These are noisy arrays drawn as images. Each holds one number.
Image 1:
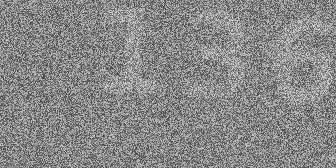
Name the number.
136
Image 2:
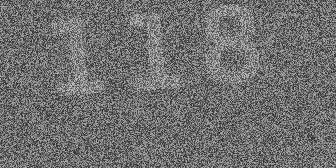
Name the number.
118
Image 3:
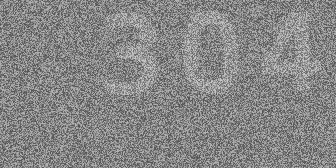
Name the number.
304
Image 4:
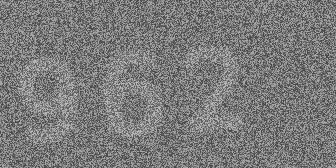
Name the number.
962
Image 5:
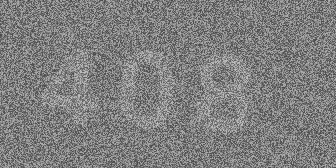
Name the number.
408
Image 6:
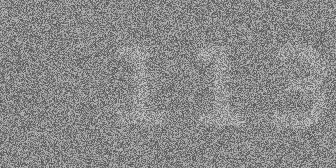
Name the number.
113
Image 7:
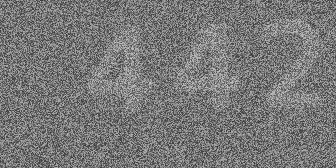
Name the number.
442
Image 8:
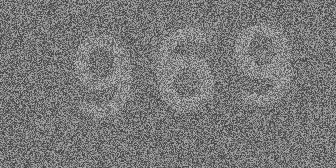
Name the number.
969
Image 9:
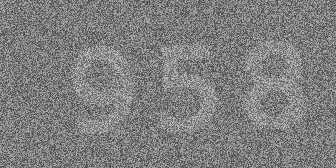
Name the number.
958
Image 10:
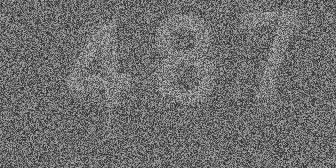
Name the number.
487
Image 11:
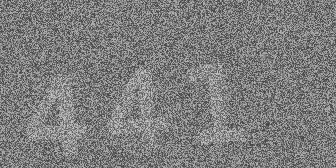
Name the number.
441
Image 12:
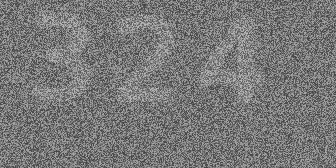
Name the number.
324
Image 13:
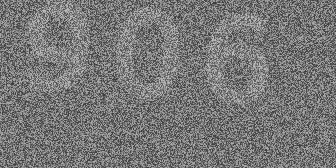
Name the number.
906
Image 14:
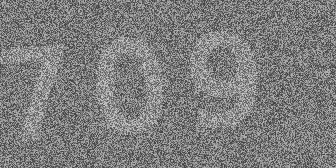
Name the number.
709
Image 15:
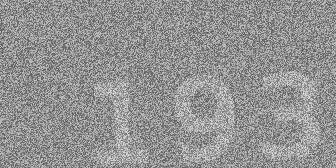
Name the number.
193
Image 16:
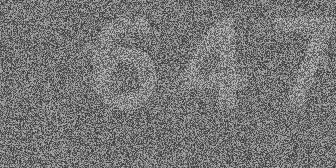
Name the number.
647
